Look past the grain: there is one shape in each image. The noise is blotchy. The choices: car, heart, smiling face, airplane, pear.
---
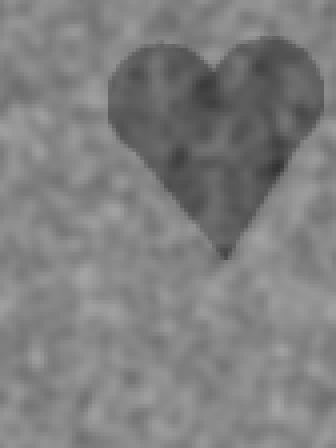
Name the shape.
heart
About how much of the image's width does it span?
two thirds
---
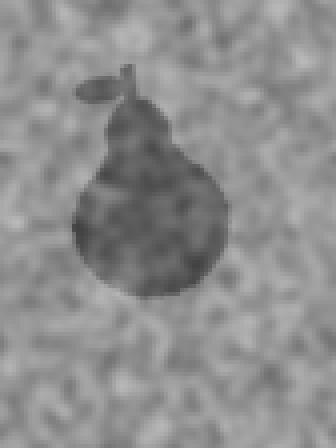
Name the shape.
pear
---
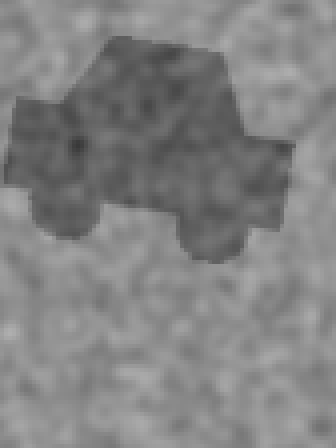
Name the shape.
car
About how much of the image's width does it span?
nearly all
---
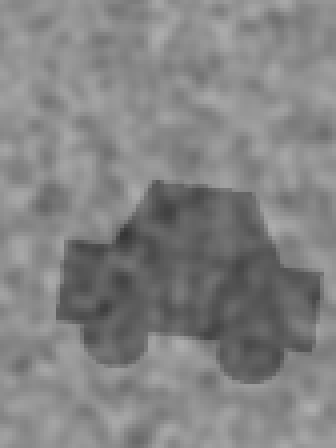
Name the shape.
car
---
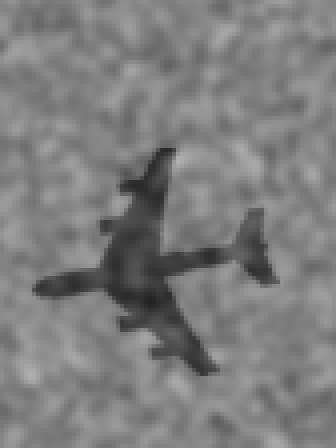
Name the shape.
airplane
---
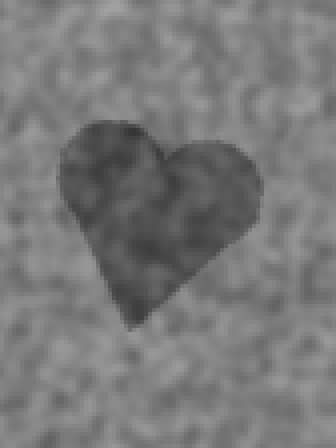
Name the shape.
heart
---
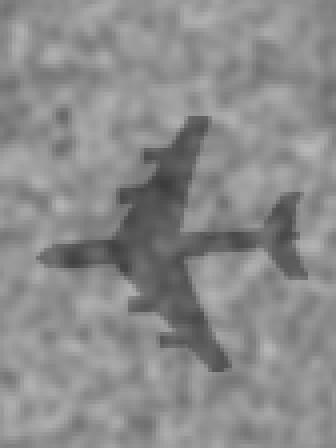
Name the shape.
airplane
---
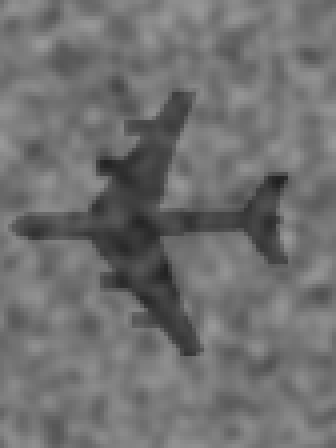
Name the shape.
airplane
